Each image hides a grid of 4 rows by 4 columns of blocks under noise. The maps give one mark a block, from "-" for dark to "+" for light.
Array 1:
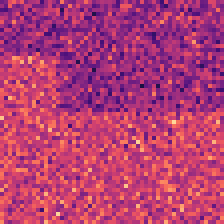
- - - -
+ - - -
+ + + +
+ + + +
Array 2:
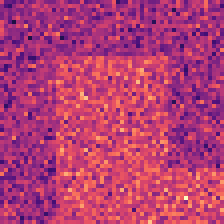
- - - -
- + + -
- + + -
- + + +
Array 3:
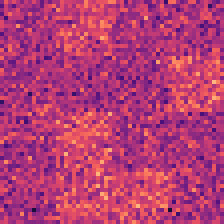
- + - -
- - - +
- + - -
- + + -
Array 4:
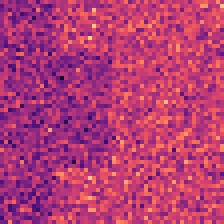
- + + +
- - + +
- - + +
- + + +
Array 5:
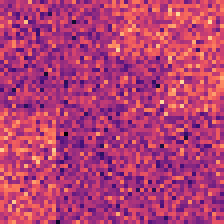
- - + +
- - - +
+ - - -
+ - - -
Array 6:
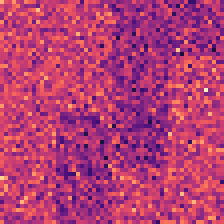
+ + - -
+ + - +
+ - - +
+ - + +
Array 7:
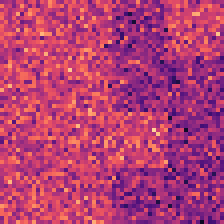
+ + - +
+ + - -
+ + + -
+ + - -
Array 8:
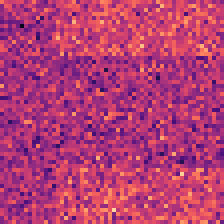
- + + +
- - - -
- - - -
- + + +
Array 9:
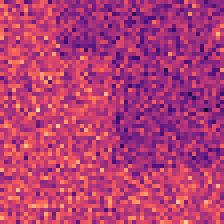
+ - - -
+ + - -
+ + - -
+ + + +
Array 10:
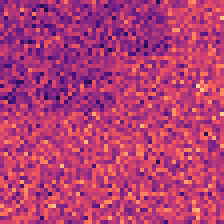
- - - +
- - + +
+ + + +
+ + + +
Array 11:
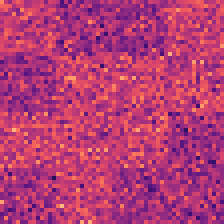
+ - - +
- + + +
+ + + -
- + - -
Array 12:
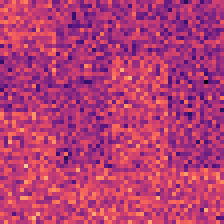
+ - - -
- - + -
+ - + -
+ + + +
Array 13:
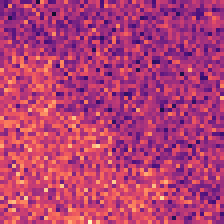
- - - -
+ - - -
+ + - -
+ + + -
